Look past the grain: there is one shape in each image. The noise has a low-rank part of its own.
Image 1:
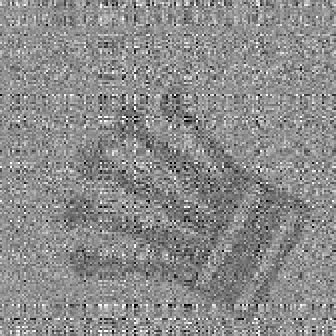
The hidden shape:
chess queen
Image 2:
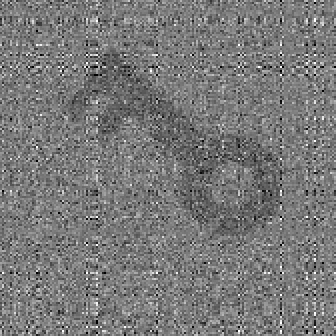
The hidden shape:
key
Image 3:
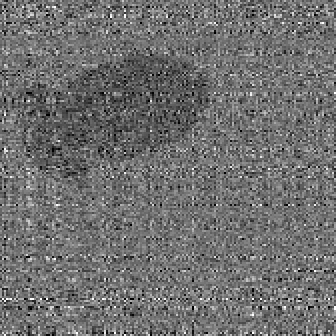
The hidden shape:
footprint
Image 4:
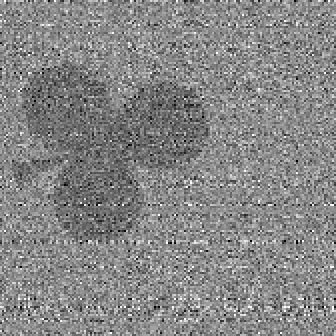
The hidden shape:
club
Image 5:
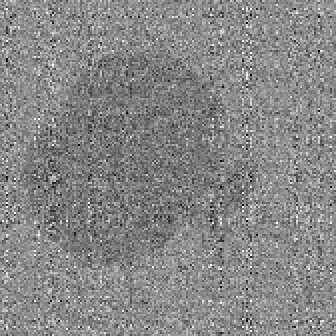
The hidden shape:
apple
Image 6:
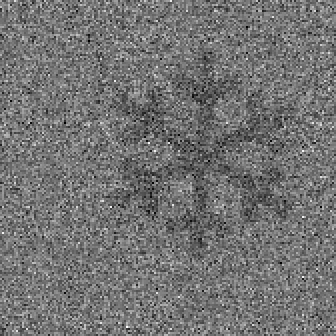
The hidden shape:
snowflake
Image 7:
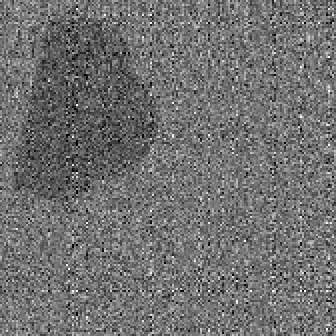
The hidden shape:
cloud
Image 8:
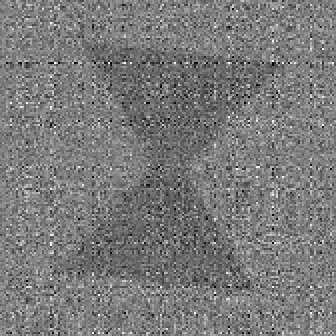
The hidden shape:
bow tie
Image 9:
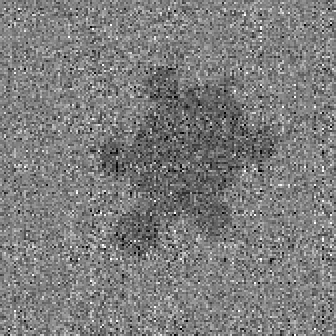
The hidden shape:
turtle
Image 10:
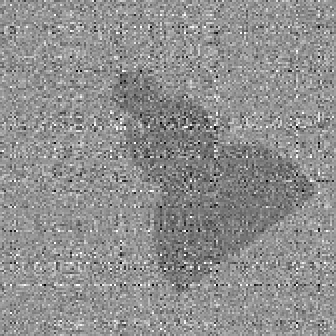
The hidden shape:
chess pawn
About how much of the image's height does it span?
two thirds
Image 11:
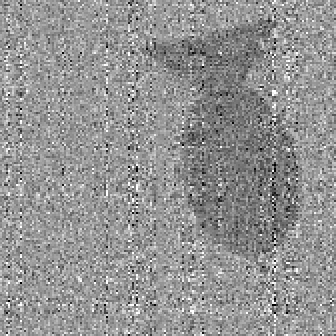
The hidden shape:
fish
